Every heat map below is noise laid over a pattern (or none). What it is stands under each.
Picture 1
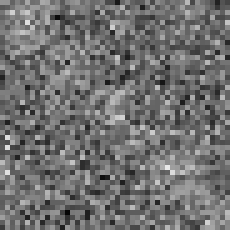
blocks along the diagonal
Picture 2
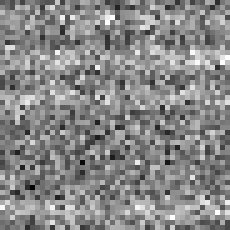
bands of rows
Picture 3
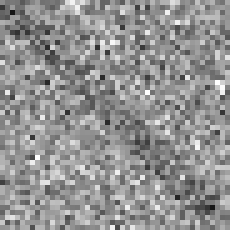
a diagonal band
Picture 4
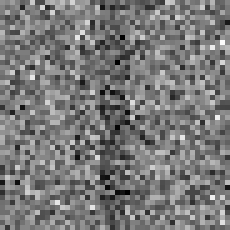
one band of columns
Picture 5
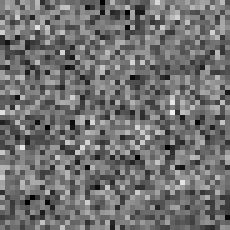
a checkerboard
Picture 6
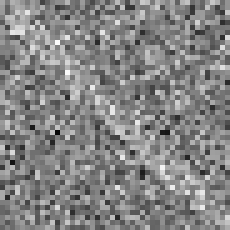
a diagonal band
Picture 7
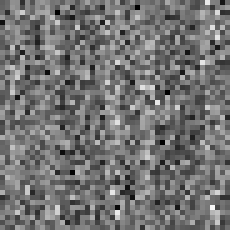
bands of columns
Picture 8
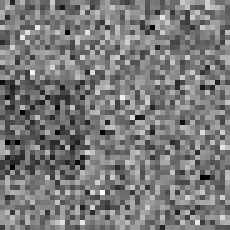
one block
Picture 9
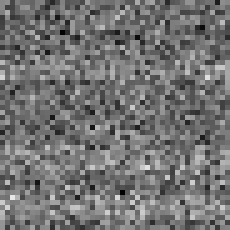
bands of rows
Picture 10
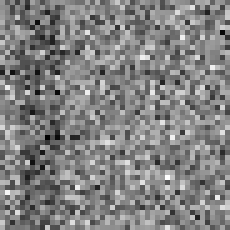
one band of columns
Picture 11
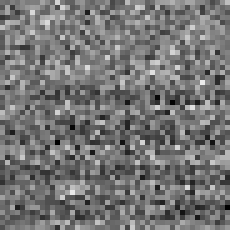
bands of rows
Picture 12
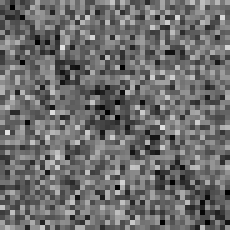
blocks along the diagonal
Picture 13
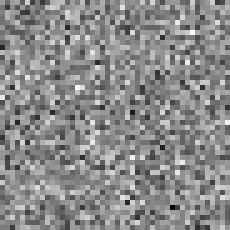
only noise
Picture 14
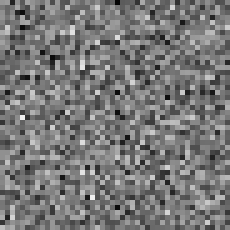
only noise
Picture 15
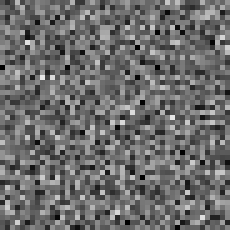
only noise
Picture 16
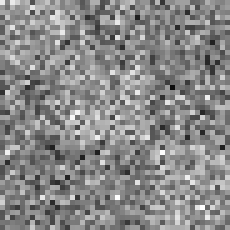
blocks along the diagonal
